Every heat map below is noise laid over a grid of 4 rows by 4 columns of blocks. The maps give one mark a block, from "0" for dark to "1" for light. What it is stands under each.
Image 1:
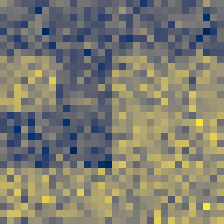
0 0 0 0
1 0 1 1
0 0 1 1
1 1 1 1
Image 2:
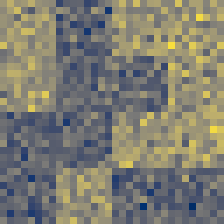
1 0 1 1
1 0 0 1
0 0 1 1
0 1 0 0
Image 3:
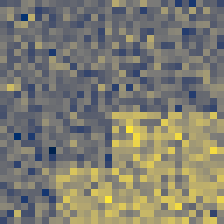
0 0 0 0
0 0 0 0
0 0 1 1
0 1 1 1
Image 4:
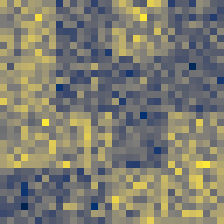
1 0 1 0
1 0 0 0
1 1 0 1
0 0 1 1
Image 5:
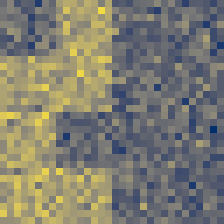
0 1 0 0
1 1 0 0
1 0 0 0
1 1 0 0
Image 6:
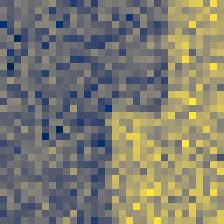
0 0 0 1
0 0 0 1
0 0 1 1
0 0 1 1
